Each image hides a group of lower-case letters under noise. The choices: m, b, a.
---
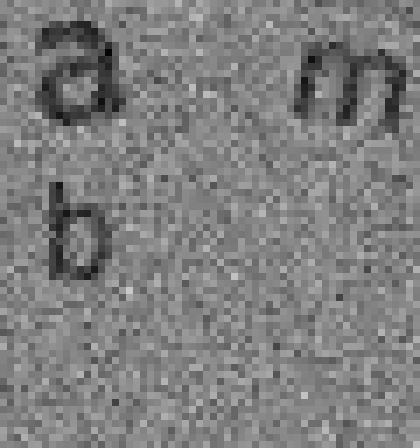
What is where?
top left: a; top right: m; middle left: b
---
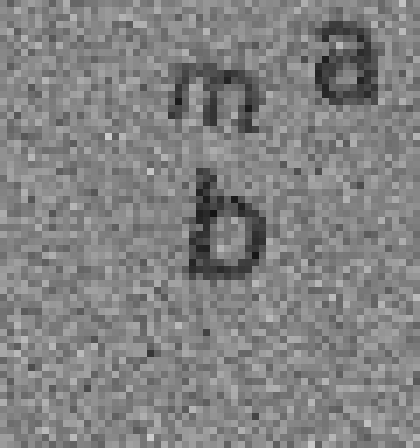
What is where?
top middle: m; top right: a; centre: b
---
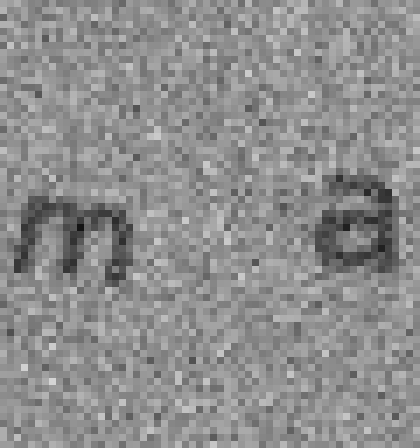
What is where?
middle left: m; middle right: a
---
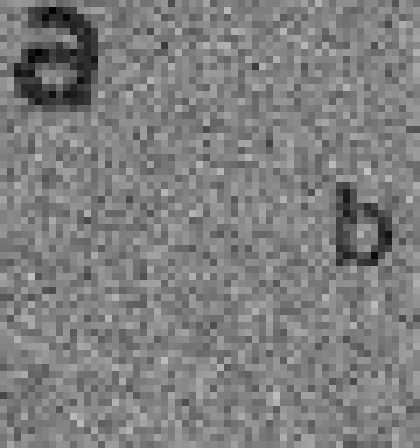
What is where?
top left: a; middle right: b
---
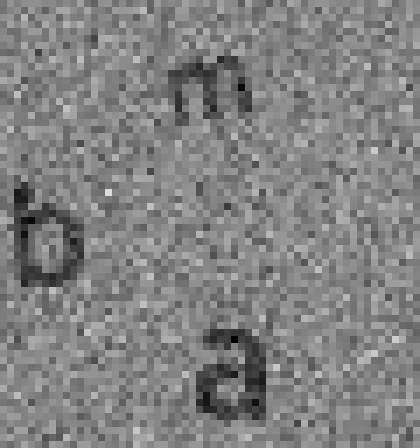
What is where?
top middle: m; middle left: b; bottom middle: a
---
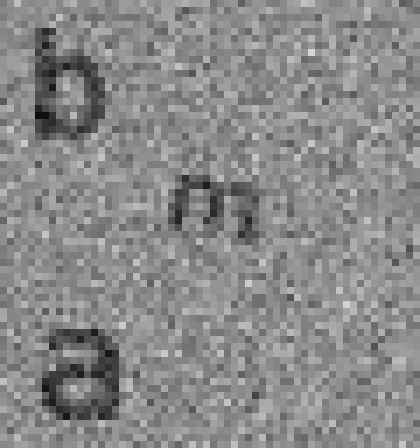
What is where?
top left: b; centre: m; bottom left: a
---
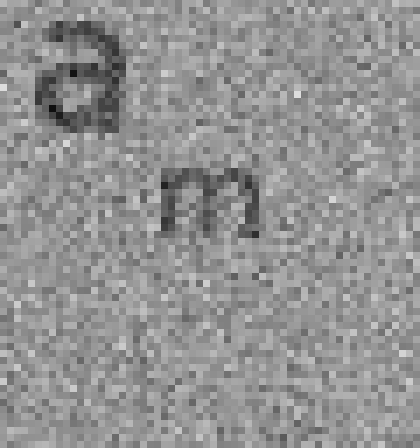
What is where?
top left: a; centre: m
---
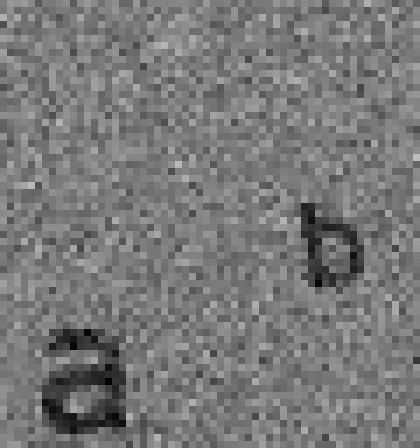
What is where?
middle right: b; bottom left: a
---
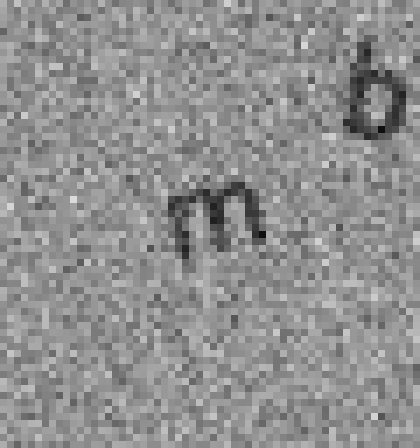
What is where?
top right: b; centre: m
